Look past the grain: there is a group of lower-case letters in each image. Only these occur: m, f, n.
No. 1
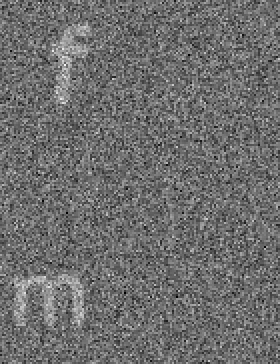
top left: f; bottom left: m
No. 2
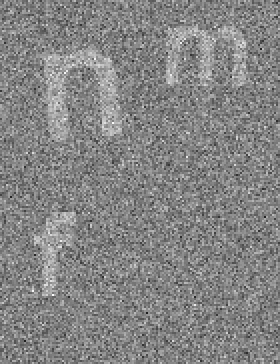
top left: n; top right: m; bottom left: f
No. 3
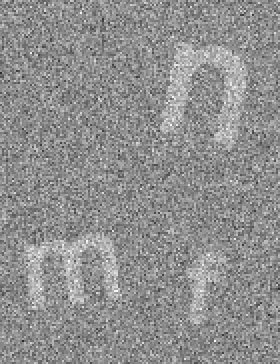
top right: n; bottom left: m; bottom right: f
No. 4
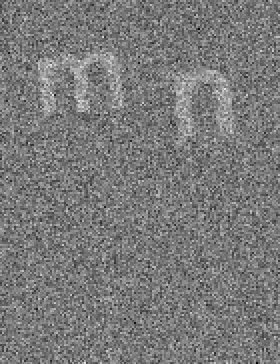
top left: m; top right: n
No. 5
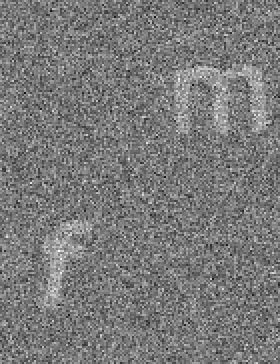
top right: m; bottom left: f
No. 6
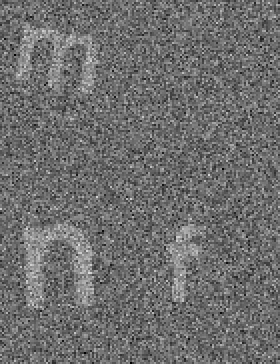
top left: m; bottom left: n; bottom right: f
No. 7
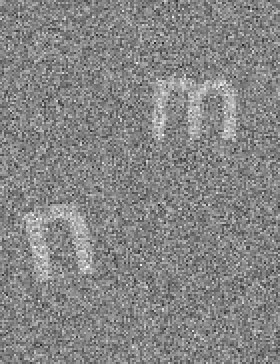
top right: m; bottom left: n
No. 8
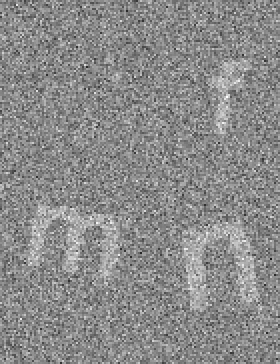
top right: f; bottom left: m; bottom right: n
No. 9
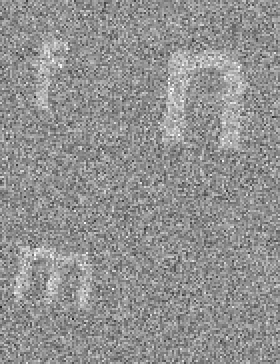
top left: f; top right: n; bottom left: m
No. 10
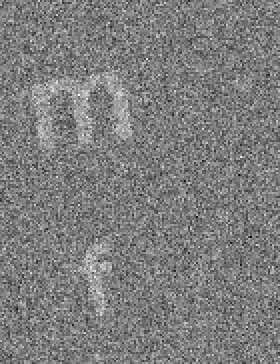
top left: m; bottom left: f
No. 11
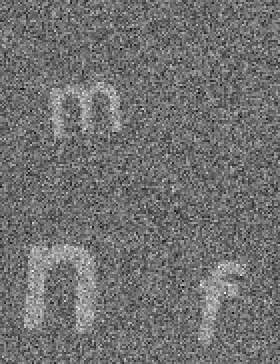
top left: m; bottom left: n; bottom right: f
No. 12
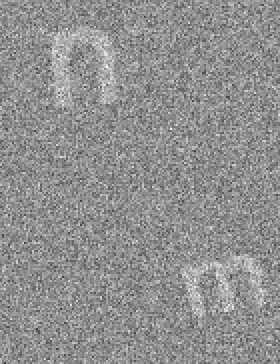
top left: n; bottom right: m
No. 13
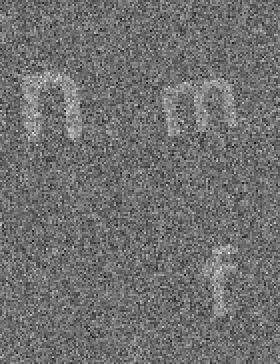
top left: n; top right: m; bottom right: f
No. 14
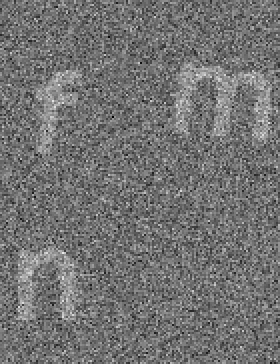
top left: f; top right: m; bottom left: n
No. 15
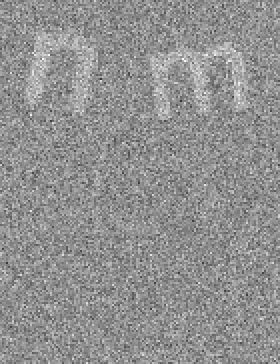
top left: n; top right: m
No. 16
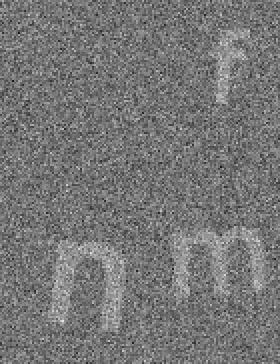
top right: f; bottom left: n; bottom right: m
